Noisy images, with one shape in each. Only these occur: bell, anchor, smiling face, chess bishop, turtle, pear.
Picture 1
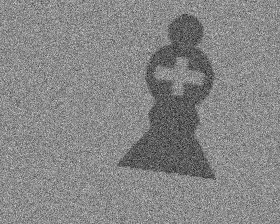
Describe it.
dark chess bishop
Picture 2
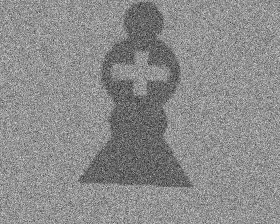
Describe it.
dark chess bishop
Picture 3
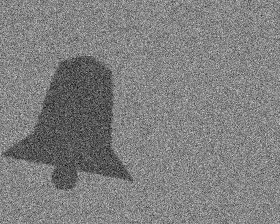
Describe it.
dark bell
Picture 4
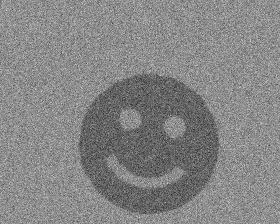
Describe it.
dark smiling face
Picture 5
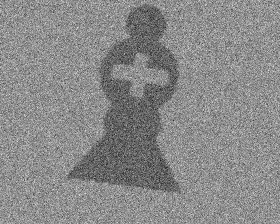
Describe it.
dark chess bishop
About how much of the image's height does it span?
nearly all
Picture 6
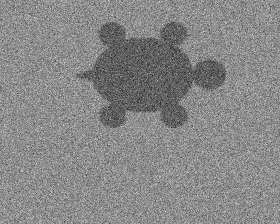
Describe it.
dark turtle
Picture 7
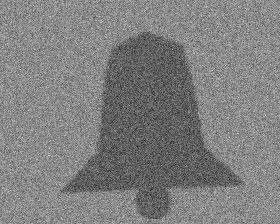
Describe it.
dark bell
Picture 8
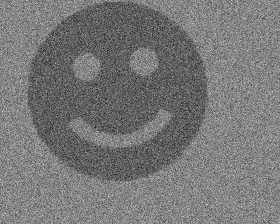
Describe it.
dark smiling face
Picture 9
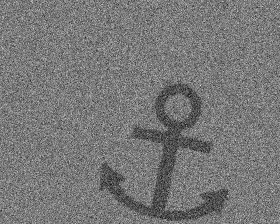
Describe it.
dark anchor
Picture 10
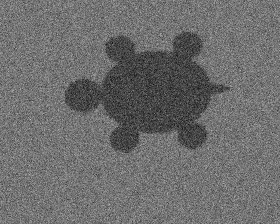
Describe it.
dark turtle
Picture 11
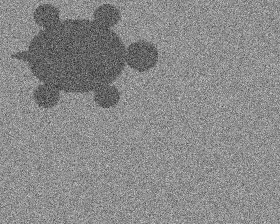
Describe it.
dark turtle
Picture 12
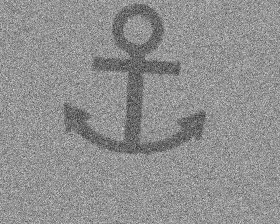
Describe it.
dark anchor
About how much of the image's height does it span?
two thirds
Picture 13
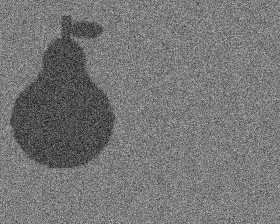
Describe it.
dark pear
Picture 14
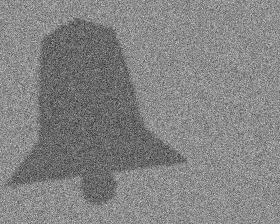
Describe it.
dark bell
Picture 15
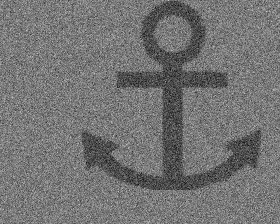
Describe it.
dark anchor
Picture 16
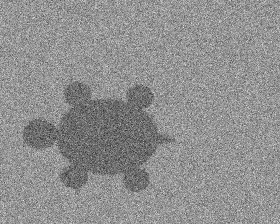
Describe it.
dark turtle
